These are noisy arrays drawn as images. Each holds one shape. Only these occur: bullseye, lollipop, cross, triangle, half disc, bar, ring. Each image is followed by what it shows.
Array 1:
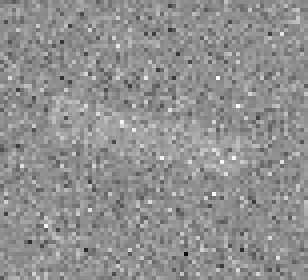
bar
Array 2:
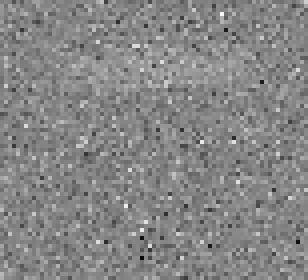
bar
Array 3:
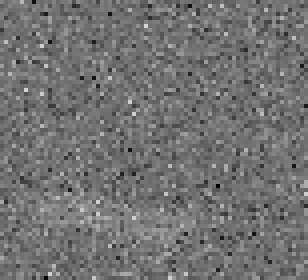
bar
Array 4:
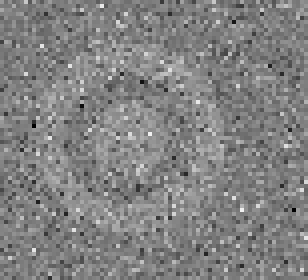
bullseye
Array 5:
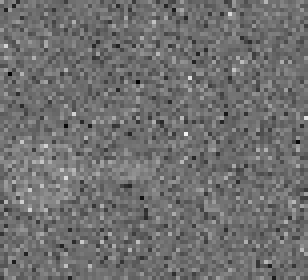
lollipop
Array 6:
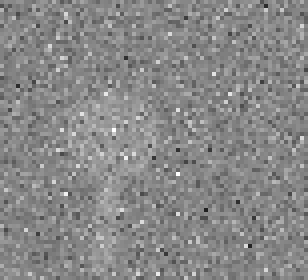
lollipop
